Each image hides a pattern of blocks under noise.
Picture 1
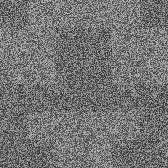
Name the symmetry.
left and right mirror each other
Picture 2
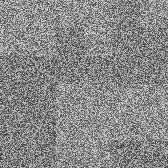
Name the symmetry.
no symmetry
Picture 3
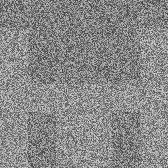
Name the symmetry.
left and right mirror each other
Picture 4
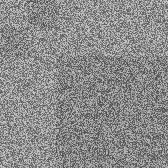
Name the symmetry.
mirrored about the diagonal from the top left
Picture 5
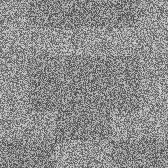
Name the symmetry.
left and right mirror each other
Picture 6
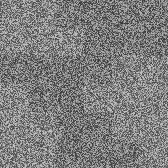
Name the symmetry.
no symmetry
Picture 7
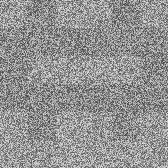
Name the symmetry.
left and right mirror each other
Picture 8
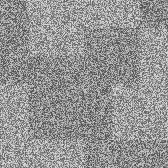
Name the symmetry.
mirrored about the diagonal from the bottom left
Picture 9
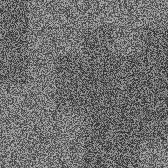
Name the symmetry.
no symmetry
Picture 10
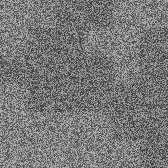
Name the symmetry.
no symmetry
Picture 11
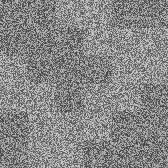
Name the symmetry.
mirrored about the diagonal from the top left
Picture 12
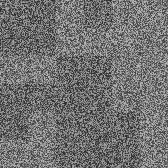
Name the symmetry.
no symmetry
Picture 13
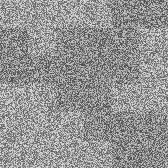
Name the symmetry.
no symmetry
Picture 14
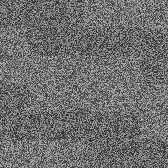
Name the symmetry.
the same after a half turn
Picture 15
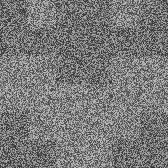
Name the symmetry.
left and right mirror each other
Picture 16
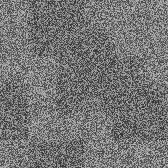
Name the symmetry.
mirrored about the diagonal from the bottom left
